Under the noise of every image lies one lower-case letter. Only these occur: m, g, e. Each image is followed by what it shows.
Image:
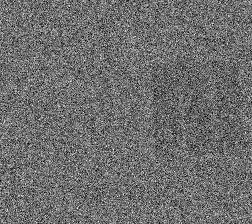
m
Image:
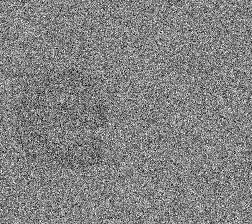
e
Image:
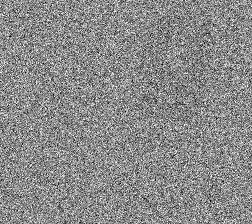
g
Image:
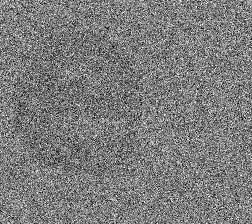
e
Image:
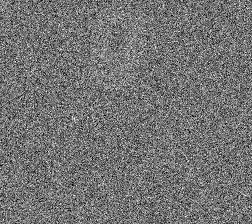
g
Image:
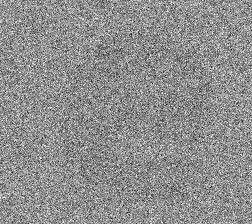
e
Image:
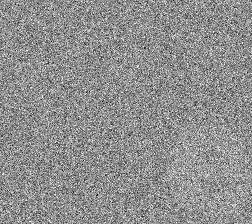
e
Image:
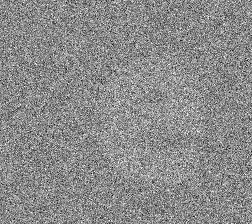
e
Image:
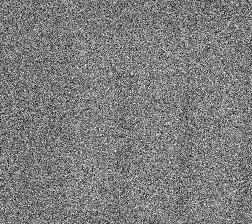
m
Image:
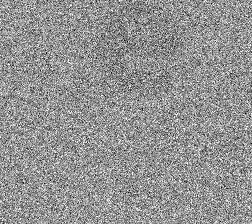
e
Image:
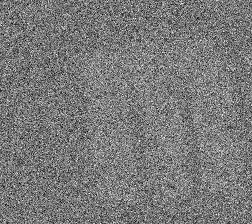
m
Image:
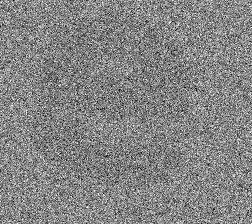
e
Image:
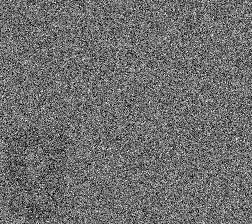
g
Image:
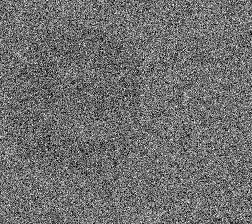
e
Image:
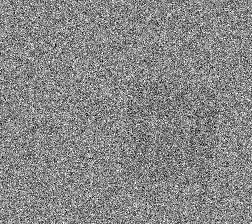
m
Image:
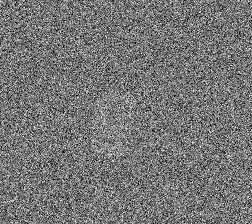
g
